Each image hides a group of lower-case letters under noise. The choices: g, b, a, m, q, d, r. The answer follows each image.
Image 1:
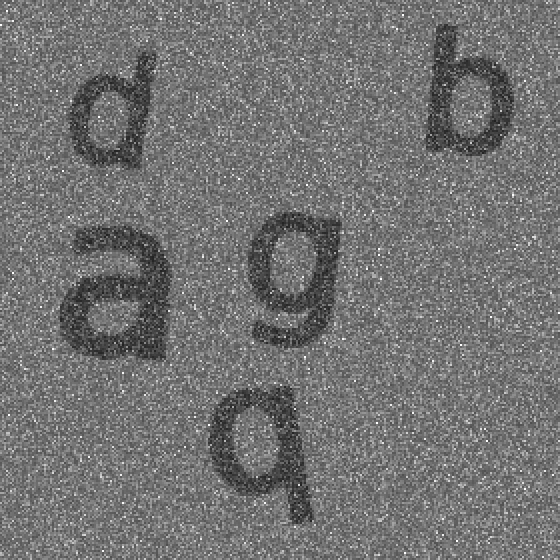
top left: d; top right: b; middle left: a; centre: g; bottom middle: q
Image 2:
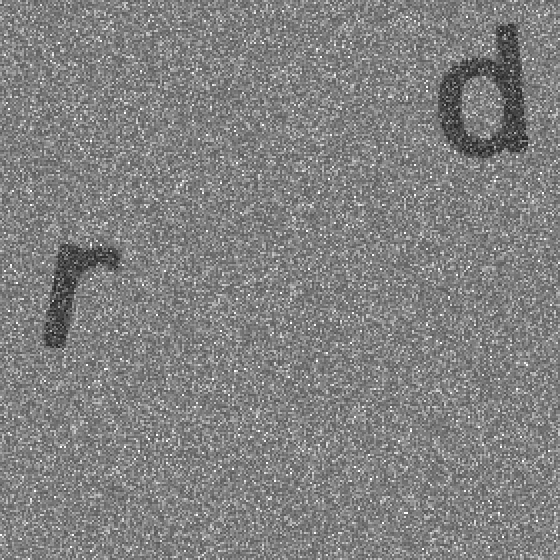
top right: d; middle left: r
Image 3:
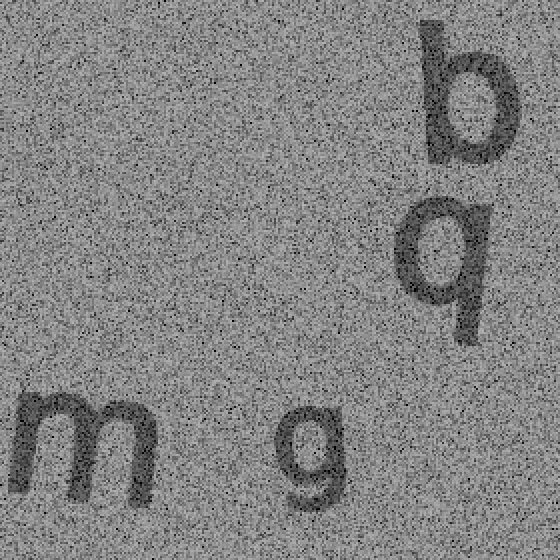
top right: b; middle right: q; bottom left: m; bottom middle: g
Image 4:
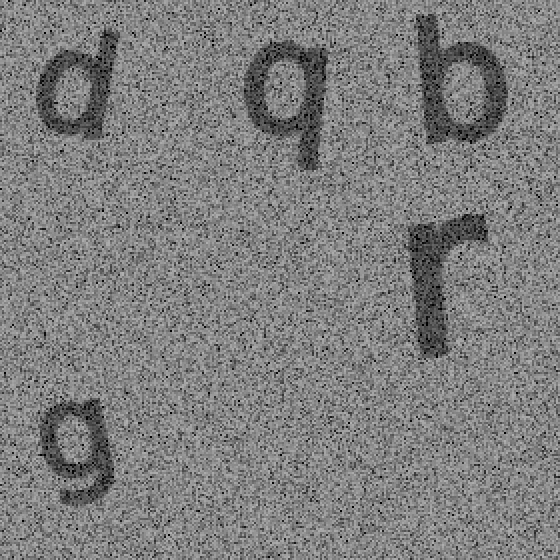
top left: d; top middle: q; top right: b; middle right: r; bottom left: g
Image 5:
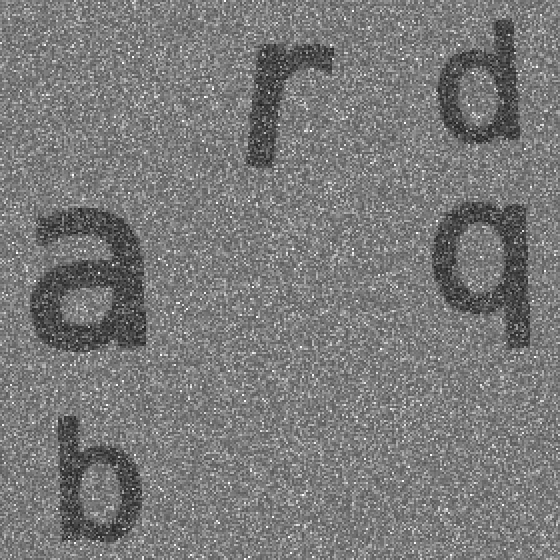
top middle: r; top right: d; middle left: a; middle right: q; bottom left: b
